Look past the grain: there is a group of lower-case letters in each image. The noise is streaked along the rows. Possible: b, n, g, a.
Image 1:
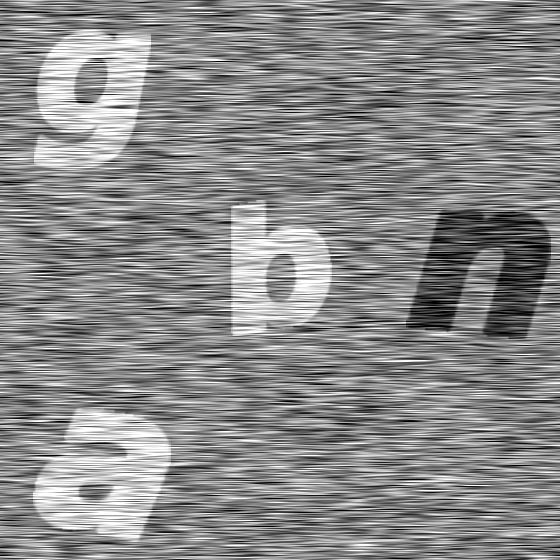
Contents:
top left: light g; centre: light b; middle right: dark n; bottom left: light a
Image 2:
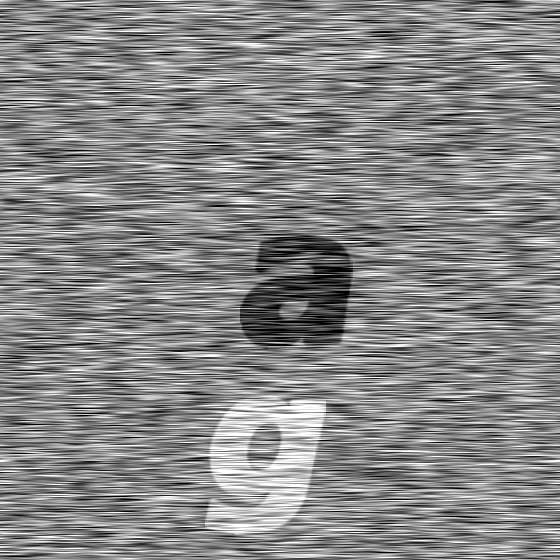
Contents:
centre: dark a; bottom middle: light g
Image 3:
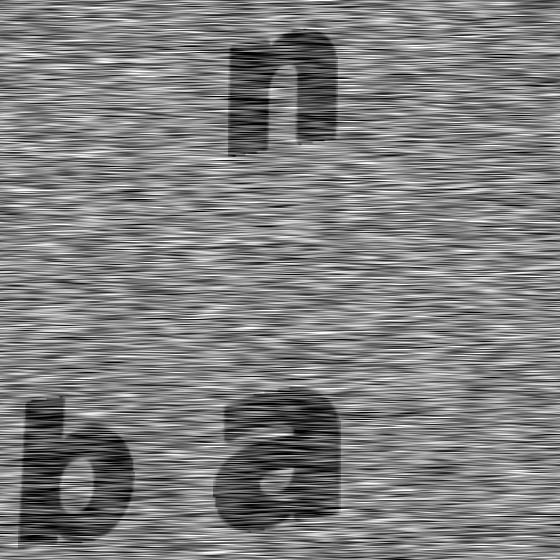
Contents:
top middle: dark n; bottom left: dark b; bottom middle: dark a
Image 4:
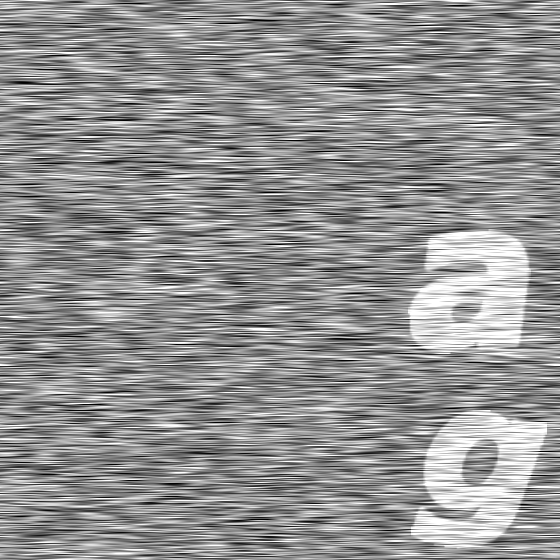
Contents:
middle right: light a; bottom right: light g
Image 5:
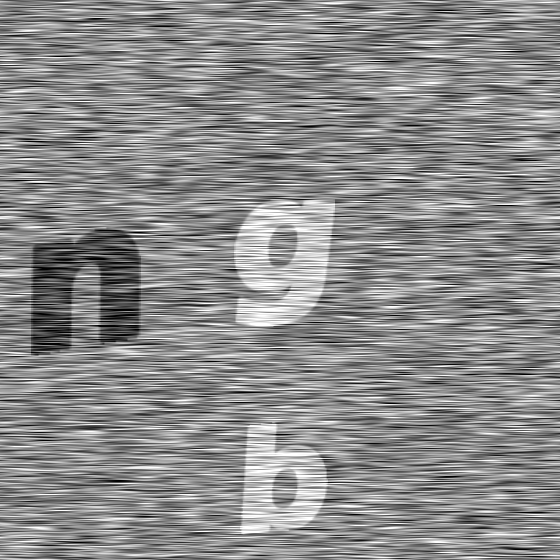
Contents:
middle left: dark n; centre: light g; bottom middle: light b
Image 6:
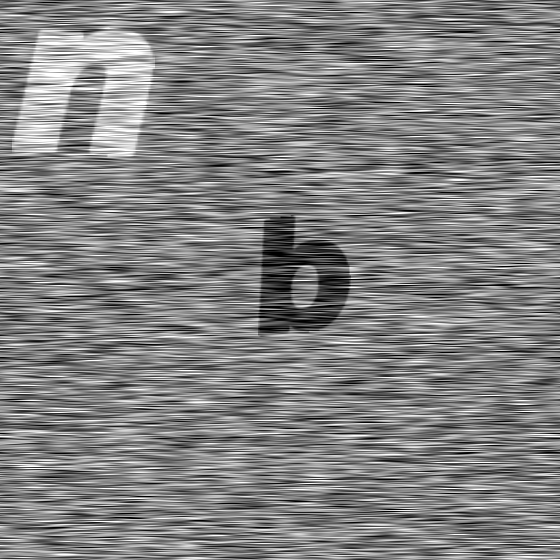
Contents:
top left: light n; centre: dark b
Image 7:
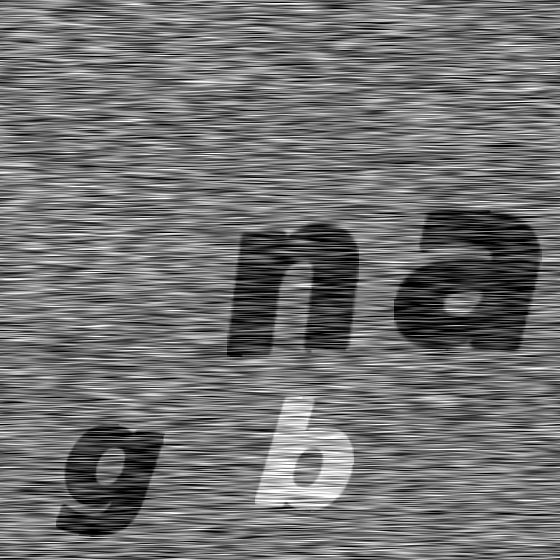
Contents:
centre: dark n; middle right: dark a; bottom left: dark g; bottom middle: light b
